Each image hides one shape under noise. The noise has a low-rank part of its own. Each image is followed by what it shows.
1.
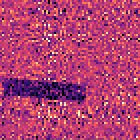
bar
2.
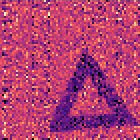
triangle frame
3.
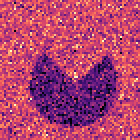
disc with a wedge cut out
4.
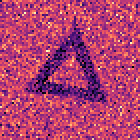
triangle frame
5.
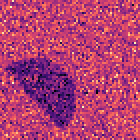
half disc
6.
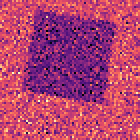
square
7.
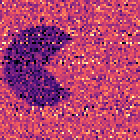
disc with a wedge cut out
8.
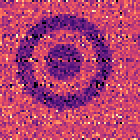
bullseye
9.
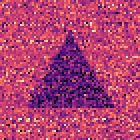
triangle
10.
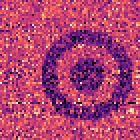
bullseye
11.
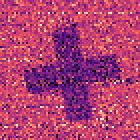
cross
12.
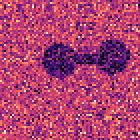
dumbbell
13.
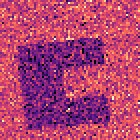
square with a notch
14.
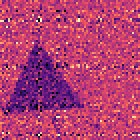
triangle
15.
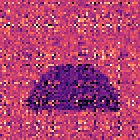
half disc
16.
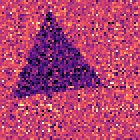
triangle
